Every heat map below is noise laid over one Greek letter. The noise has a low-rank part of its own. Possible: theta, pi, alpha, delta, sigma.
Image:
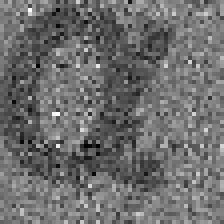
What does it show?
dark alpha
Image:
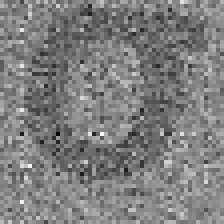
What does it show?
dark sigma
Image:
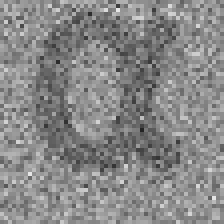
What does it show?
dark alpha
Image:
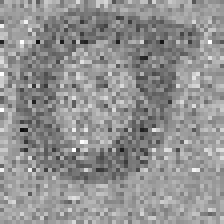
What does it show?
dark sigma
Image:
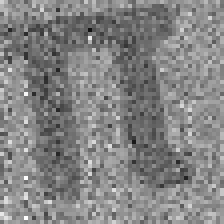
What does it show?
dark pi
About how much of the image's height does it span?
nearly all
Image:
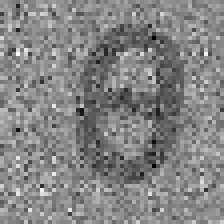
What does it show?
dark theta
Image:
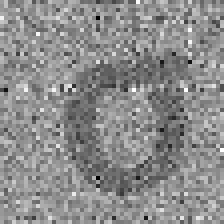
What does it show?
dark sigma
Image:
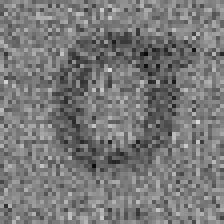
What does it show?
dark sigma
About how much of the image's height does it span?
two thirds
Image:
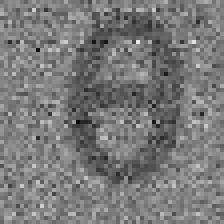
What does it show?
dark theta
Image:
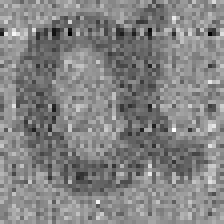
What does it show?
dark alpha
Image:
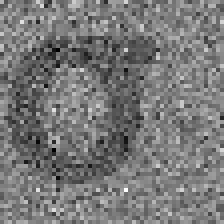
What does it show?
dark sigma
